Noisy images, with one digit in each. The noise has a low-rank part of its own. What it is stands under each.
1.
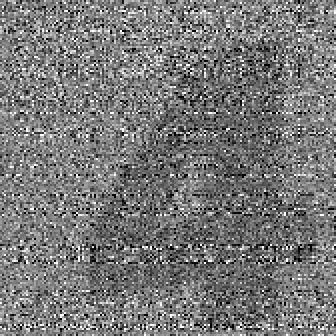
4
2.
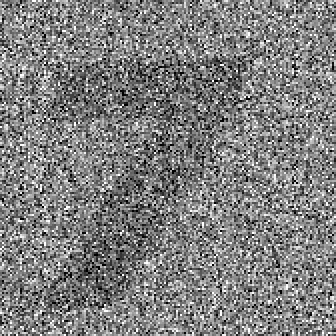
7
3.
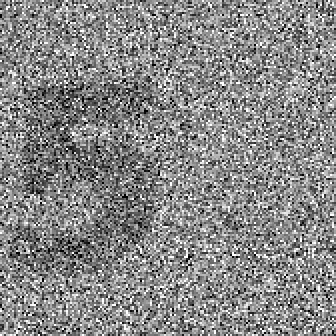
5
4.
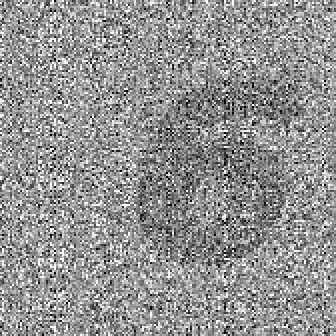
6
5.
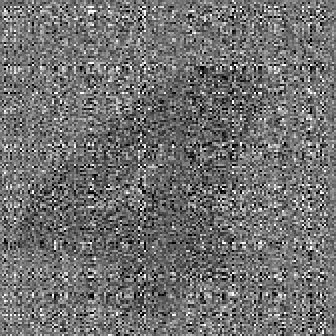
4
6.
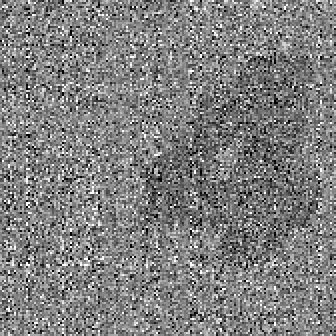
4
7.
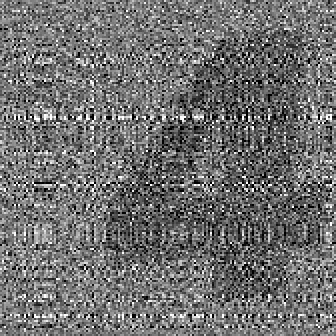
4
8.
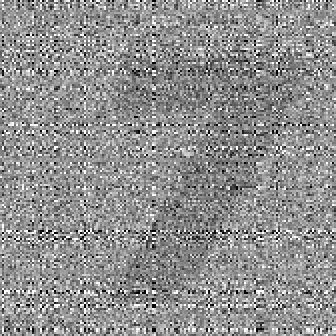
7
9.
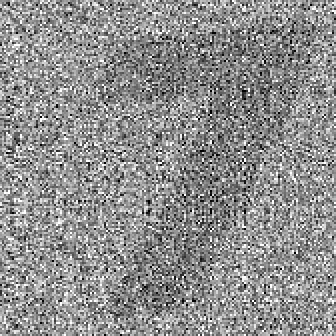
7
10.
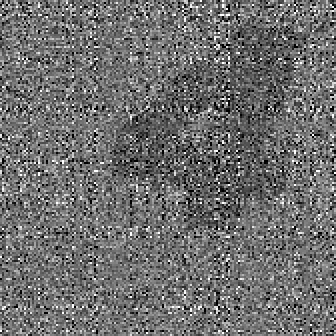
4
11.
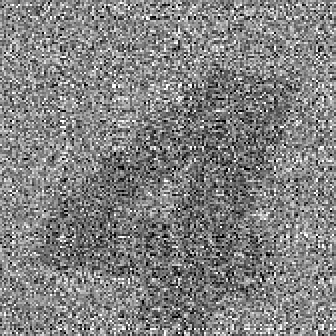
4
